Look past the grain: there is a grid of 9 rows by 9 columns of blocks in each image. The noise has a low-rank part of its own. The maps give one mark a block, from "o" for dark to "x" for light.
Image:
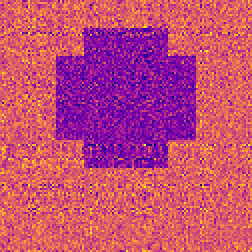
x x x x x x x x x
x x x o o o x x x
x x o o o o o x x
x x o o o o o x x
x x o o o o o x x
x x x o o o x x x
x x x x x x x x x
x x x x x x x x x
x x x x x x x x x
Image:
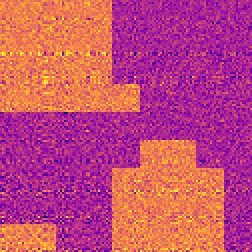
x x x x o o o o o
x x x x o o o o o
x x x x o o o o o
x x x x x o o o o
o o o o o o o o o
o o o o o x x o o
o o o o x x x x o
o o o o x x x x o
x x o o x x x x o
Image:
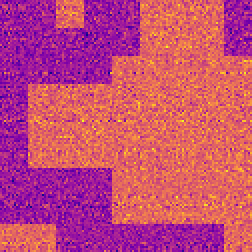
o o x o o x x x o
o o o o o x x x o
o o o o x x x x x
o x x x x x x x x
o x x x x x x x x
o x x x x x x x x
o o o o x x x x x
o o o o x x x x x
x x o o o o o o x
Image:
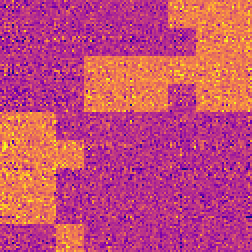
o o o o o o x x x
o o o o o o o x x
o o o x x x x x x
o o o x x x o x x
x x o o o o o o o
x x x o o o o o o
x x o o o o o o o
x x o o o o o o o
o o x o o o o o o
